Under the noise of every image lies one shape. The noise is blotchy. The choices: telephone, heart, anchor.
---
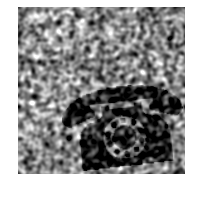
telephone
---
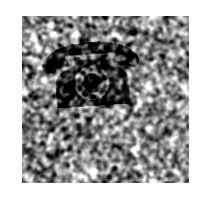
telephone
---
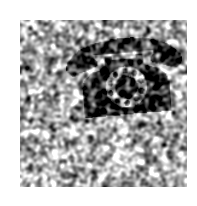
telephone
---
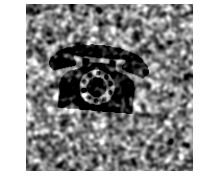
telephone
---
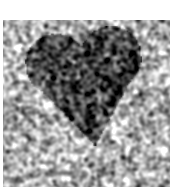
heart
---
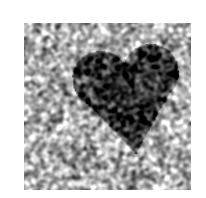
heart
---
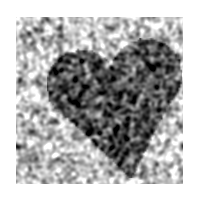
heart
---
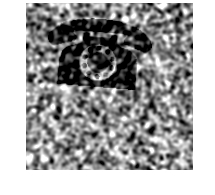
telephone
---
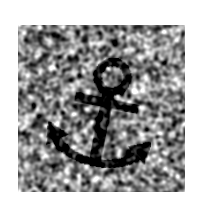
anchor
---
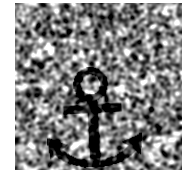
anchor
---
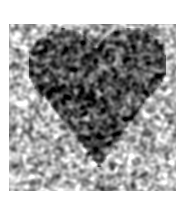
heart
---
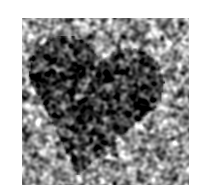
heart
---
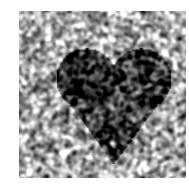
heart
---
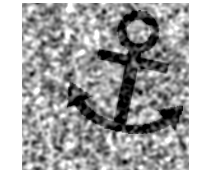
anchor
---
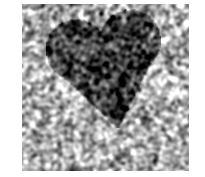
heart
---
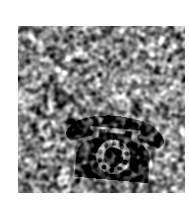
telephone
